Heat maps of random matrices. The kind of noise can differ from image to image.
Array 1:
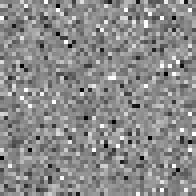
heavy tails
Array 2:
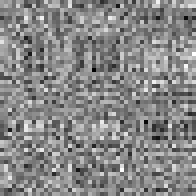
low rank plus noise
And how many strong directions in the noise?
one
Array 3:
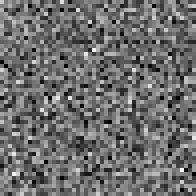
independent entries
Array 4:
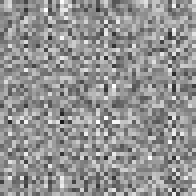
low rank plus noise
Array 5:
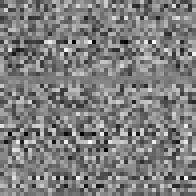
rows of uneven size
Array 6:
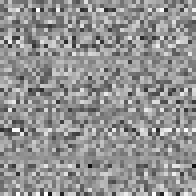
rows of uneven size
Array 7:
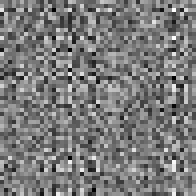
low rank plus noise
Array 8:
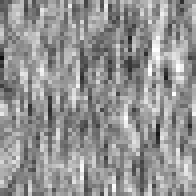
streaked along the columns
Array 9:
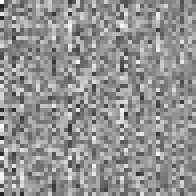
columns of uneven size
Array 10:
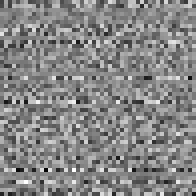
rows of uneven size
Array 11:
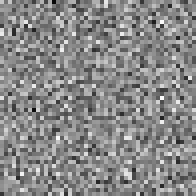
low rank plus noise
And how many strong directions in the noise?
five to eight
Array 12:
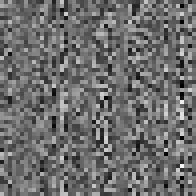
columns of uneven size
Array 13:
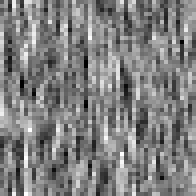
streaked along the columns
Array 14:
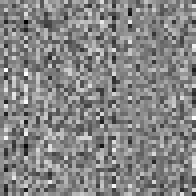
columns of uneven size
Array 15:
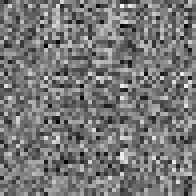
low rank plus noise
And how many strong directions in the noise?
two
